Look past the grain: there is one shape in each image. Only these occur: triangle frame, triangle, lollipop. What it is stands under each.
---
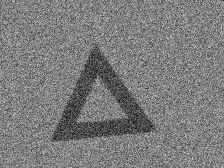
triangle frame
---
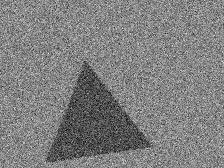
triangle
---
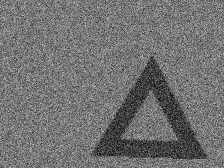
triangle frame
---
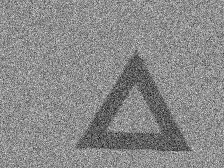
triangle frame
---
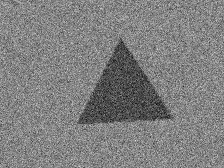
triangle
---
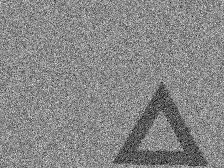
triangle frame
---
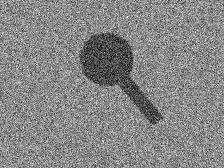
lollipop
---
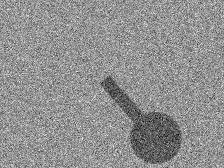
lollipop
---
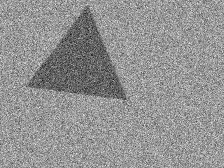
triangle
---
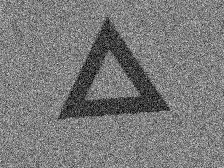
triangle frame
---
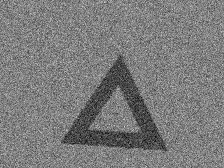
triangle frame
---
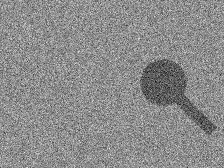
lollipop
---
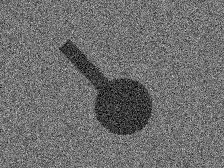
lollipop
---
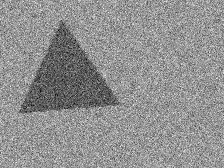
triangle
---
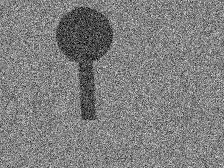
lollipop
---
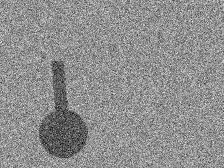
lollipop
